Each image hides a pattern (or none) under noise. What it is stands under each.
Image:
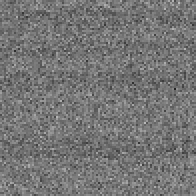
bands of rows
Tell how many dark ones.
4
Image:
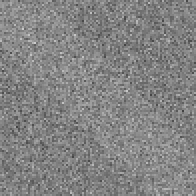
a diagonal band
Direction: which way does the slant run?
top left to bottom right
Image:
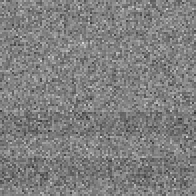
bands of rows
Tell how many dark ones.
2
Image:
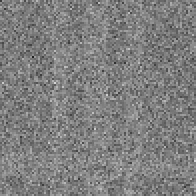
bands of rows crossing bands of columns
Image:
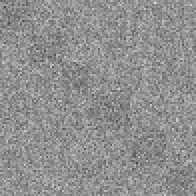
blocks along the diagonal
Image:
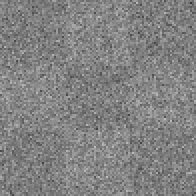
a checkerboard
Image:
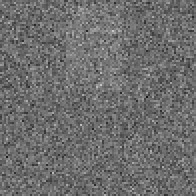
one block
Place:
top middle
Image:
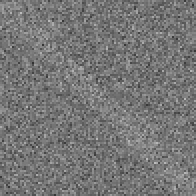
a diagonal band
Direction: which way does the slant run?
top left to bottom right
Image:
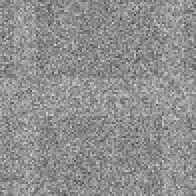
bands of rows crossing bands of columns
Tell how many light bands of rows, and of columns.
1 and 2
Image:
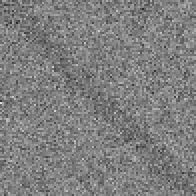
a diagonal band
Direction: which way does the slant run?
top left to bottom right
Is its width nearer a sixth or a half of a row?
a sixth
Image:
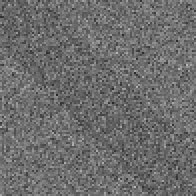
a diagonal band
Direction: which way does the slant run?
top left to bottom right
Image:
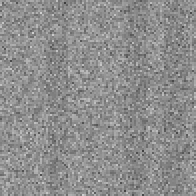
bands of columns
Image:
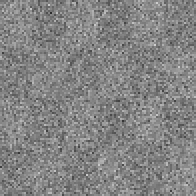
a checkerboard
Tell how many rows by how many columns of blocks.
4 by 6
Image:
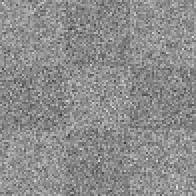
a checkerboard
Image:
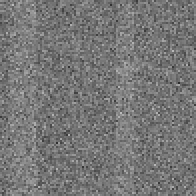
bands of columns
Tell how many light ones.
2
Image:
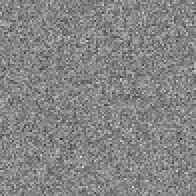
only noise
